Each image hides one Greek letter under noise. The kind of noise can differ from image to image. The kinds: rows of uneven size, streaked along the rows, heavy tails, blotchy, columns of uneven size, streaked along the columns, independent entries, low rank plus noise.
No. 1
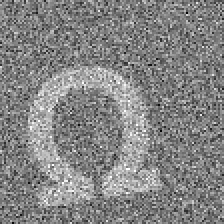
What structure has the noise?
independent entries
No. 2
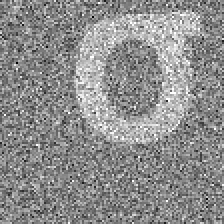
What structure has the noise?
independent entries
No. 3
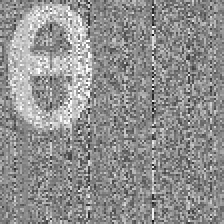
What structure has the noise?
columns of uneven size
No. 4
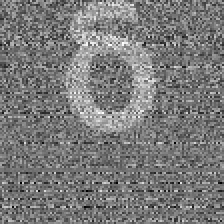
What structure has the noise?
rows of uneven size
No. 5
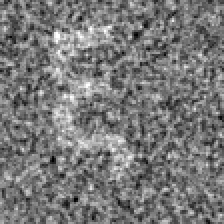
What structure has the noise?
blotchy
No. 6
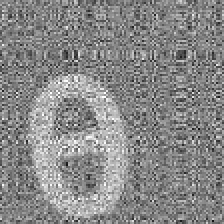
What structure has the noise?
low rank plus noise
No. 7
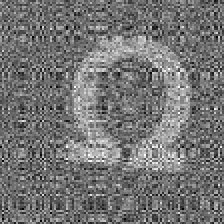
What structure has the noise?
low rank plus noise
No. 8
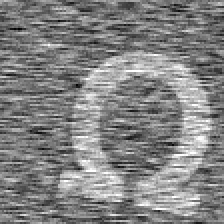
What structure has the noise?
streaked along the rows
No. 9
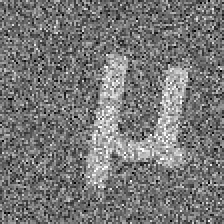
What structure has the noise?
independent entries
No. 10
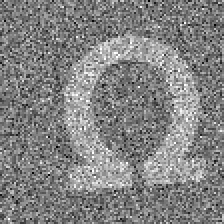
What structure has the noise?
independent entries
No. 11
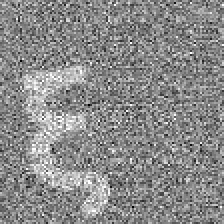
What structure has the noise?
low rank plus noise
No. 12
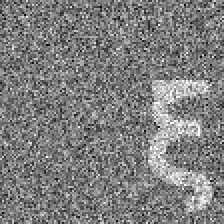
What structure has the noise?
independent entries
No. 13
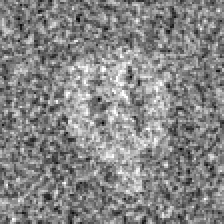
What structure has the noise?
blotchy
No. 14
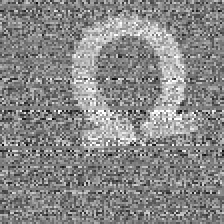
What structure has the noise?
rows of uneven size
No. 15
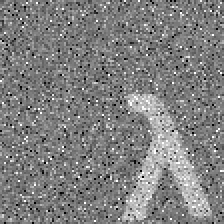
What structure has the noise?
heavy tails
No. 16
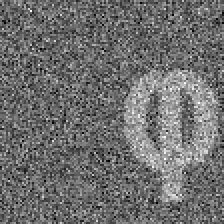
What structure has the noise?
independent entries
